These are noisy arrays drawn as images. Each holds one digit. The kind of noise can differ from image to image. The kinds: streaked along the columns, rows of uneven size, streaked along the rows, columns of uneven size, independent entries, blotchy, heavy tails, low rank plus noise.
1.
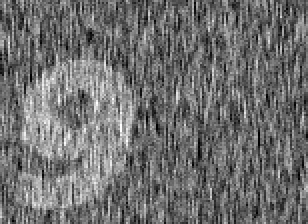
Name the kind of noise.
streaked along the columns
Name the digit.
9
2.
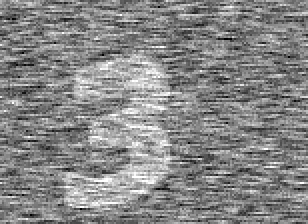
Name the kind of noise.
streaked along the rows
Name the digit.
3
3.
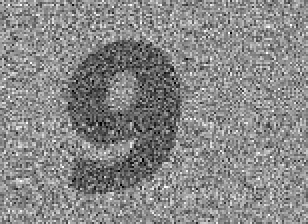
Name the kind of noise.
low rank plus noise
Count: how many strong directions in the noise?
three or four
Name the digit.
9
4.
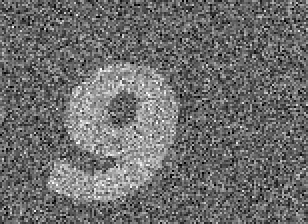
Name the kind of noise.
independent entries
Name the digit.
9
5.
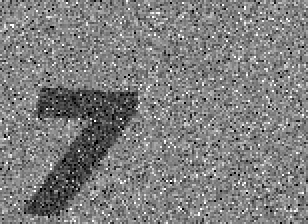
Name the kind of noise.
heavy tails
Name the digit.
7
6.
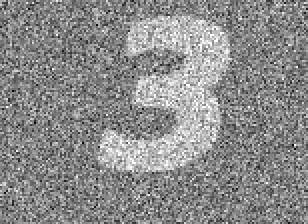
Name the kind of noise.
independent entries
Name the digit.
3
